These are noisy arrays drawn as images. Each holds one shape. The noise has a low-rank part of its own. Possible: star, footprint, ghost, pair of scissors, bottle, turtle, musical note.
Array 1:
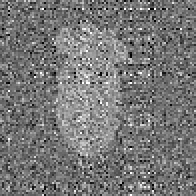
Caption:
light footprint
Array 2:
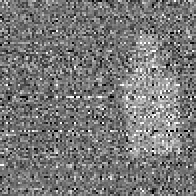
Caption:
light bottle
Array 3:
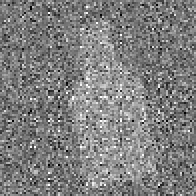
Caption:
light bottle
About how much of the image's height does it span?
nearly all
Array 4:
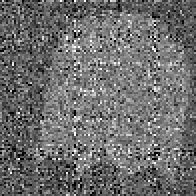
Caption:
light ghost
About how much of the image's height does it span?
nearly all
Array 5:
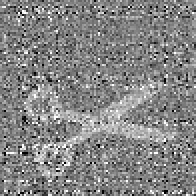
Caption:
light pair of scissors
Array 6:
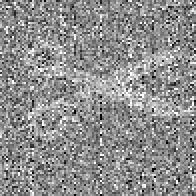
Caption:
light pair of scissors
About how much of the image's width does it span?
nearly all
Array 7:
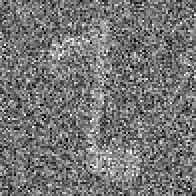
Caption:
light musical note
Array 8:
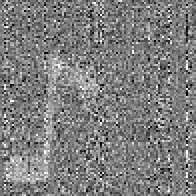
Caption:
light musical note
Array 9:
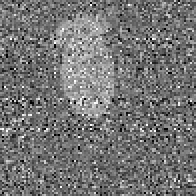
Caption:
light footprint
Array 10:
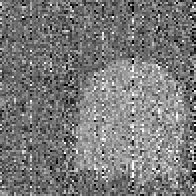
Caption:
light ghost
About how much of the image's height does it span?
two thirds
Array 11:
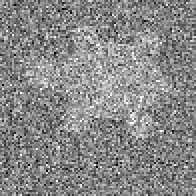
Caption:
light turtle
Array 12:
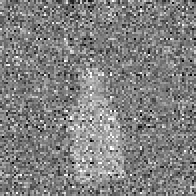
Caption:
light bottle
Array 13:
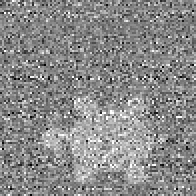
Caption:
light turtle
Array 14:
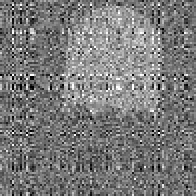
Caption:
light ghost
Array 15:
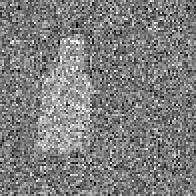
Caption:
light bottle
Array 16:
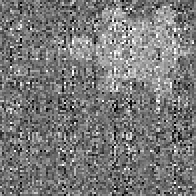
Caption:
light turtle
